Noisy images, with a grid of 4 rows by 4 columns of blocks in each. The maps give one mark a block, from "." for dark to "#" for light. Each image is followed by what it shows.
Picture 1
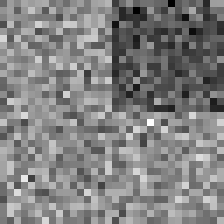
# # . .
# # . .
# # # #
# # # #
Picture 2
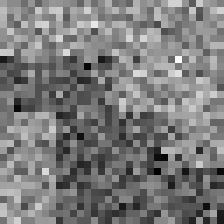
# # # #
. . # #
# . . #
# . . .
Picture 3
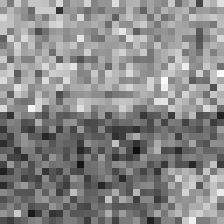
# # # #
# # # #
. . . .
. . . #
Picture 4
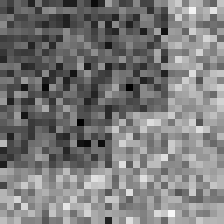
. . . #
. . . #
. . # #
# # # #
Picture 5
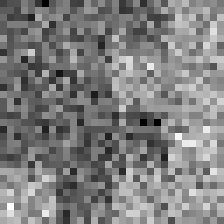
. . . #
. . # #
. . . #
# . # #
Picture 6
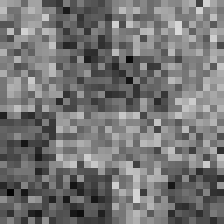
# . # #
# . . #
. # # #
. . # .
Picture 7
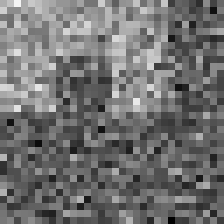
# # # .
# . # .
. . . .
. . . .
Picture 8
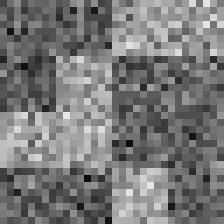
. . # #
. # . .
# # . .
. . # .
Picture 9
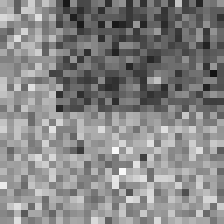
# . . .
# . . .
# # # #
# # # #
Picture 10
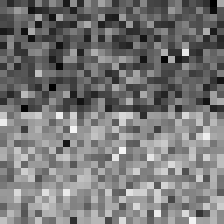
. . . .
. . . .
# # # #
# # # #
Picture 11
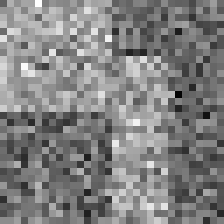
# # . .
# # # .
. . # .
. . # .
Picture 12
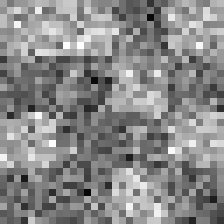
# # . #
. . # .
# . . #
. . # .
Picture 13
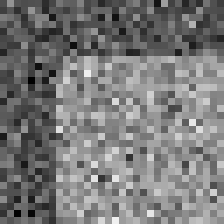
. . . .
. # # #
. # # #
. # # #
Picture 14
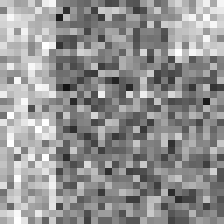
# . . #
# . . .
# . . .
# . . .
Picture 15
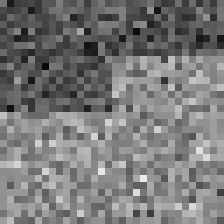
. . . .
. . # #
# # # #
# # # #
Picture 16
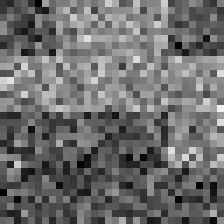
. # # .
# # # #
. . . #
. . . .
